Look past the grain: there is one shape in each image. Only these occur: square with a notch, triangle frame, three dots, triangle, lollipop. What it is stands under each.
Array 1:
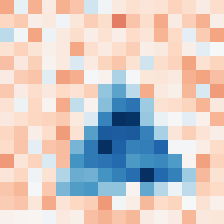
triangle
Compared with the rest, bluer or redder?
bluer
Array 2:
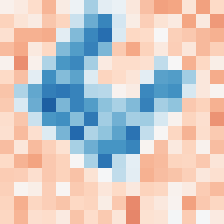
square with a notch
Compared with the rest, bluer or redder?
bluer
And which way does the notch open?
up and right
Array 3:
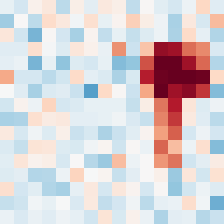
lollipop
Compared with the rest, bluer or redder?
redder
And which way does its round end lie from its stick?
up
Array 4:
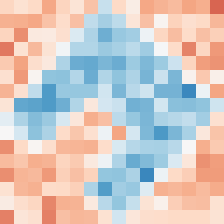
square with a notch
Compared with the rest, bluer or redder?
bluer
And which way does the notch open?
down and left
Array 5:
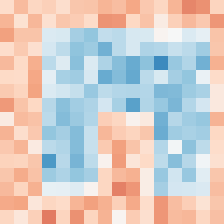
square with a notch
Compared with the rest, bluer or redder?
bluer
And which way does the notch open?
down
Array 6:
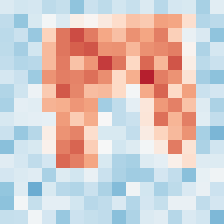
square with a notch
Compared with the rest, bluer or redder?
redder
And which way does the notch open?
down
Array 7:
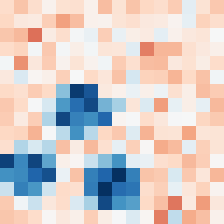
three dots
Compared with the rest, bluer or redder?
bluer
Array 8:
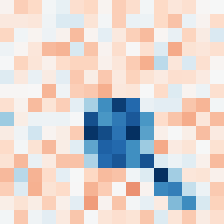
lollipop
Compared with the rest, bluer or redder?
bluer
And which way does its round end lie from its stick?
up and left
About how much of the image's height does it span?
half
